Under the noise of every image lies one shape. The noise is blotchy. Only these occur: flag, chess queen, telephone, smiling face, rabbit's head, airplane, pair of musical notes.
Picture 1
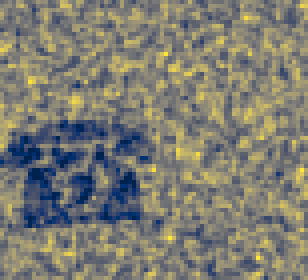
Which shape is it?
telephone
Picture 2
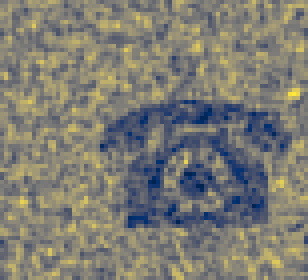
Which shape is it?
telephone
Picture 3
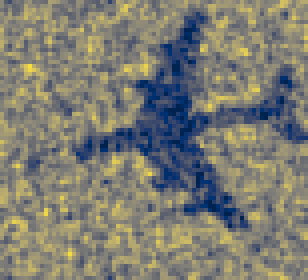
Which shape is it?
airplane
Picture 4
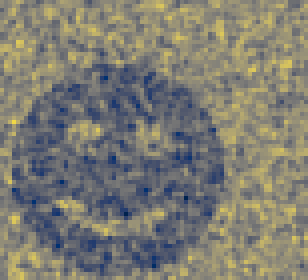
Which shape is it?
smiling face
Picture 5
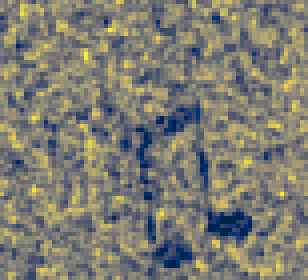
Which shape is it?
pair of musical notes
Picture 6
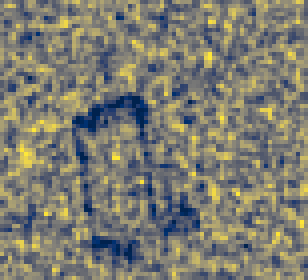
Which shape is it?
pair of musical notes
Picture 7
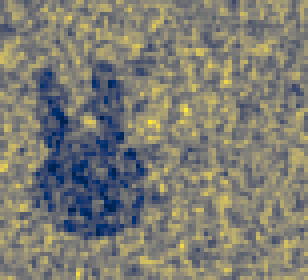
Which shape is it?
rabbit's head
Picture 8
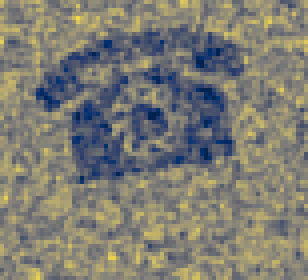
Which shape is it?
telephone
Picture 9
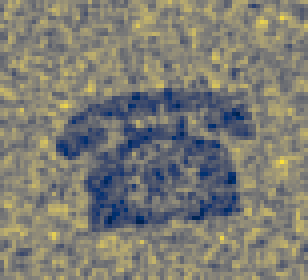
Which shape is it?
telephone
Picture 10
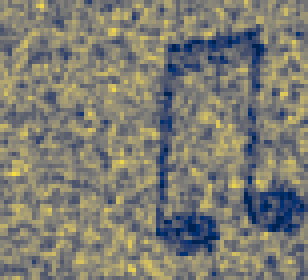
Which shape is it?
pair of musical notes
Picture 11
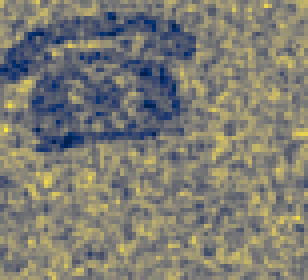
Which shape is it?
telephone
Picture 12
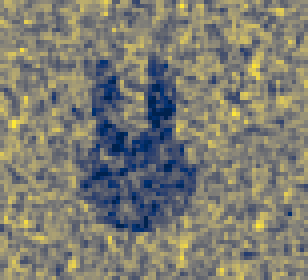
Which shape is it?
rabbit's head
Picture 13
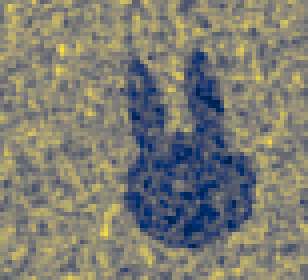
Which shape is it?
rabbit's head
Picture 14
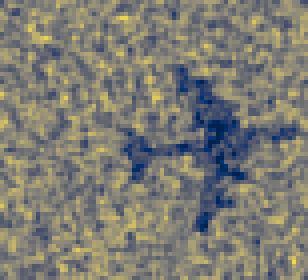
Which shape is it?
airplane
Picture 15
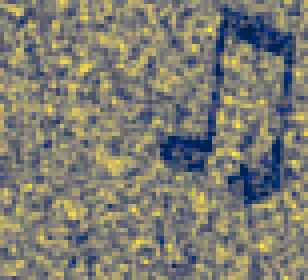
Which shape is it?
pair of musical notes
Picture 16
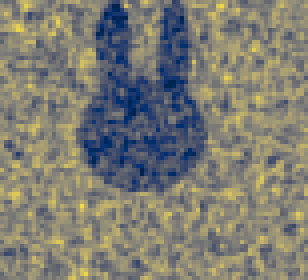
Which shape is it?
rabbit's head
